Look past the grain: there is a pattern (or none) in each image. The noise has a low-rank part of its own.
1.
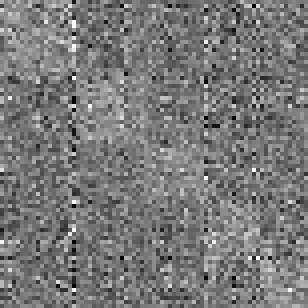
blocks along the diagonal
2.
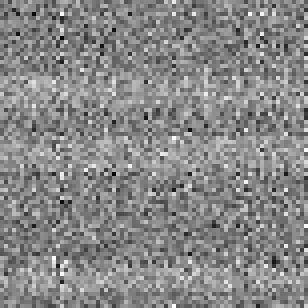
bands of rows
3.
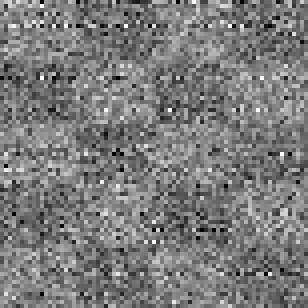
a checkerboard
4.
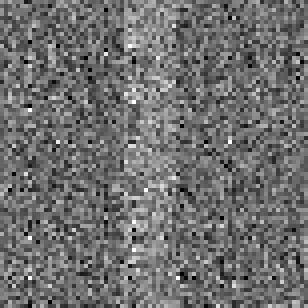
one band of columns
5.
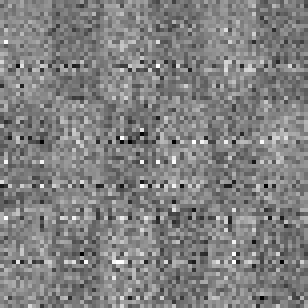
a checkerboard
